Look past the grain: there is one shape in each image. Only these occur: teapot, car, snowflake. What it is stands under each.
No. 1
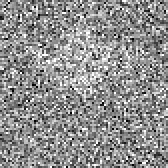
teapot
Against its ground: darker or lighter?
lighter
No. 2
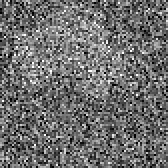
car
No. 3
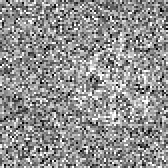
snowflake
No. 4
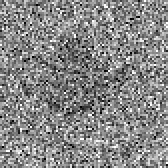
teapot
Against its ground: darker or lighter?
darker
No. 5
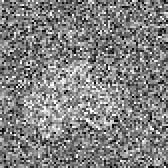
car
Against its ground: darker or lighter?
lighter
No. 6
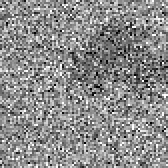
car
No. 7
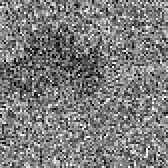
car
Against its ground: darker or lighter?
darker
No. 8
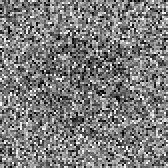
snowflake
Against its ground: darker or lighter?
darker
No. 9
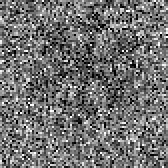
snowflake
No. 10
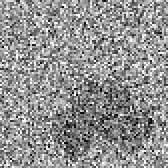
car
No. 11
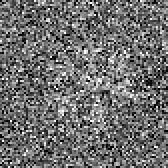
snowflake
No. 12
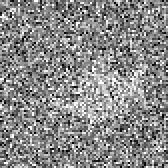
teapot
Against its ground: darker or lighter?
lighter
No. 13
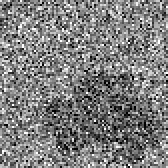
car
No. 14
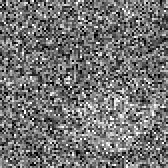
teapot
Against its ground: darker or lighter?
lighter
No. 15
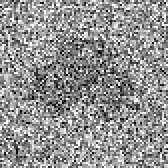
car
